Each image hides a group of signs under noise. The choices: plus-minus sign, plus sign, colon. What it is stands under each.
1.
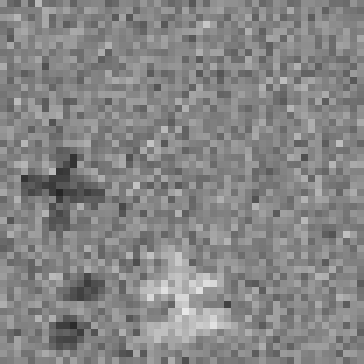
middle left: dark plus sign; bottom left: dark colon; bottom middle: light plus-minus sign
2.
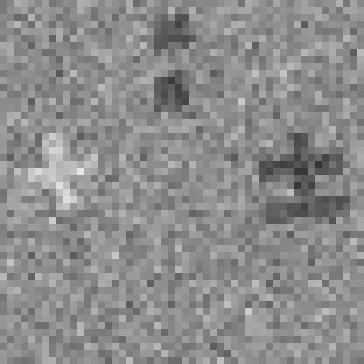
top middle: dark colon; middle left: light plus sign; middle right: dark plus-minus sign
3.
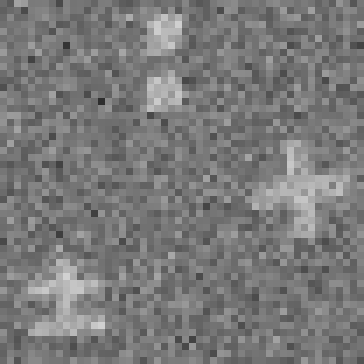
top middle: light colon; middle right: light plus sign; bottom left: light plus-minus sign
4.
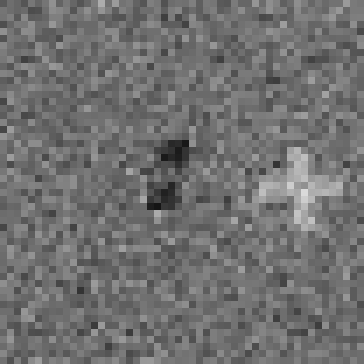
centre: dark colon; middle right: light plus sign
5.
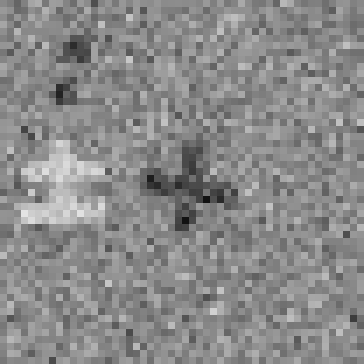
top left: dark colon; middle left: light plus-minus sign; centre: dark plus sign
